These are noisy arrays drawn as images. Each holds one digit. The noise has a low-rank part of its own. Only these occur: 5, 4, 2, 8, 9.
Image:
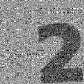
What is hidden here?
dark 2
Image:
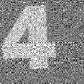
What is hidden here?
light 4
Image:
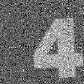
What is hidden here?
light 4
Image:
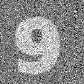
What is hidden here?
light 9
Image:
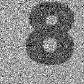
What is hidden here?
dark 8
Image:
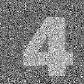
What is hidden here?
light 4
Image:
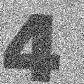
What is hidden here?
dark 4
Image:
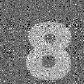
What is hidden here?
light 8
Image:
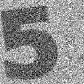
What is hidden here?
dark 5
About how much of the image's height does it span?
nearly all
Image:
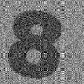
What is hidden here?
dark 8
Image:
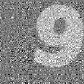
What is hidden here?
light 9
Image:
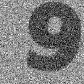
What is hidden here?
dark 9
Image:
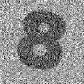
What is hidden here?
dark 8
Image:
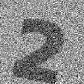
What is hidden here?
dark 2
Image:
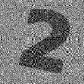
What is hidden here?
dark 2
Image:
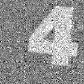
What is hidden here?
light 4
